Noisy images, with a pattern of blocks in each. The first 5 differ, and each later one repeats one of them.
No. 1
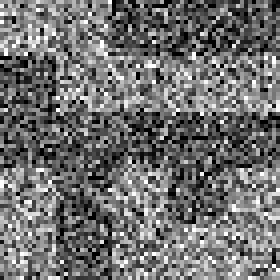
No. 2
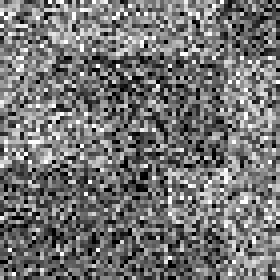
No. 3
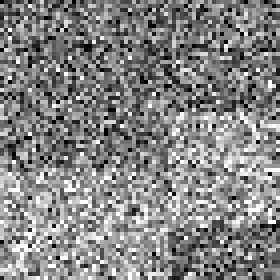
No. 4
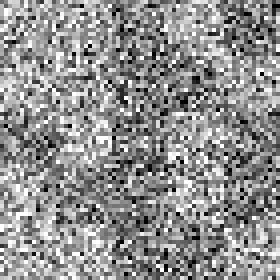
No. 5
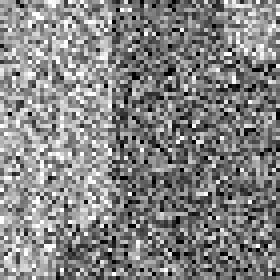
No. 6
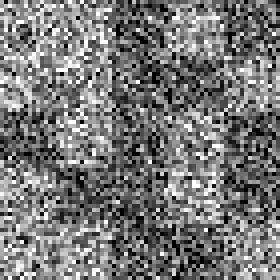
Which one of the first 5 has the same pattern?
4
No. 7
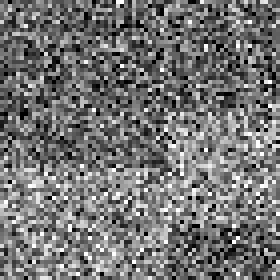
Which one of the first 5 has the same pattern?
3
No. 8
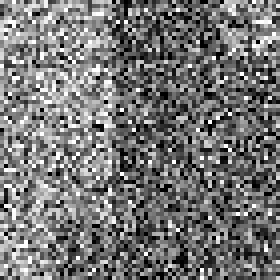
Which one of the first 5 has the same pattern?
5
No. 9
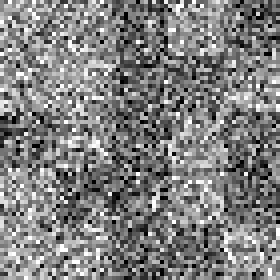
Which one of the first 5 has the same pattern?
4
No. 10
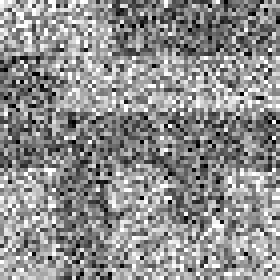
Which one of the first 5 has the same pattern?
1
